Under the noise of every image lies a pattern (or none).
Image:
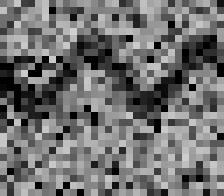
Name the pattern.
a wavy band
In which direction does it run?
left to right
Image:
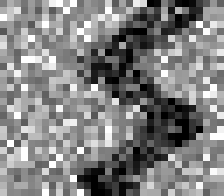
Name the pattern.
a wavy band
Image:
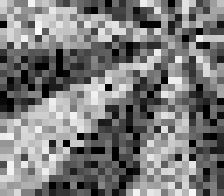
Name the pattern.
spokes from one point
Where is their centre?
top right
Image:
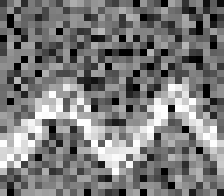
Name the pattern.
a wavy band
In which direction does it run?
left to right
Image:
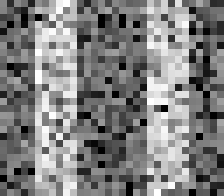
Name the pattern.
vertical stripes
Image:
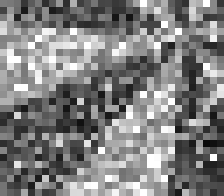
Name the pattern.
spokes from one point
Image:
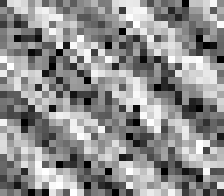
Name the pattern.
diagonal stripes
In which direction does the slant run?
top left to bottom right
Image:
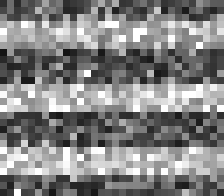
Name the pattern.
horizontal stripes
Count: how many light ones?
3
